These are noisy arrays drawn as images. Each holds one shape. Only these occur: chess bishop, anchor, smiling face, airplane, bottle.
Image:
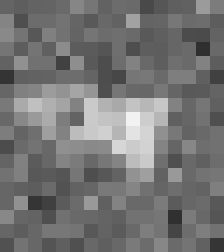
chess bishop
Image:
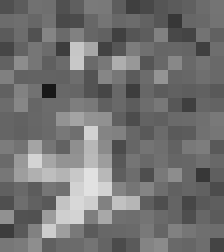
airplane
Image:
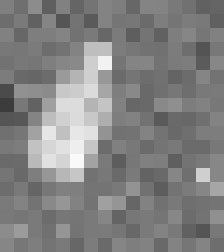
bottle
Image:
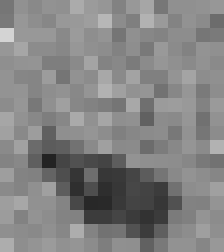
bottle
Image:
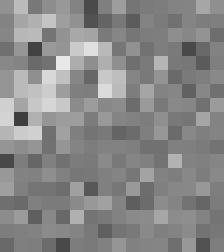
anchor
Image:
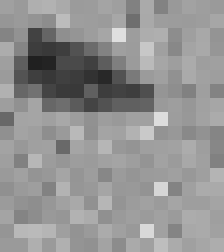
bottle
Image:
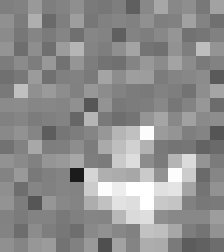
airplane
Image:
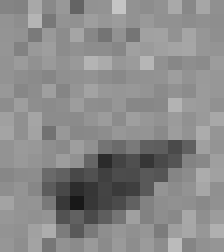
bottle
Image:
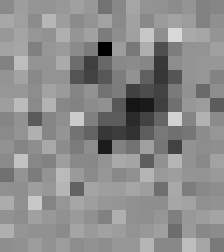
airplane
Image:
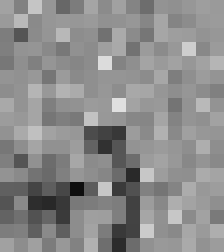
anchor
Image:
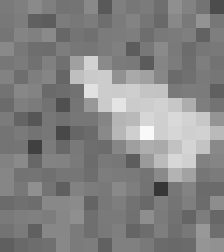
bottle
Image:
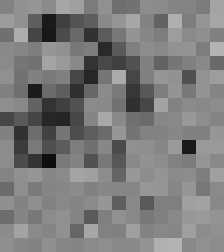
anchor
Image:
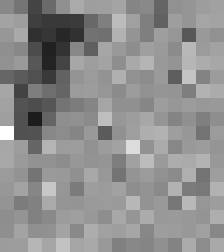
chess bishop
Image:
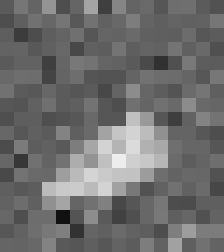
bottle
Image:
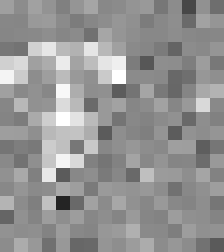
anchor
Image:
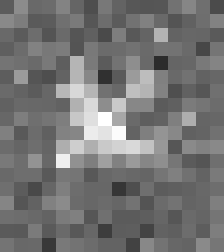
airplane
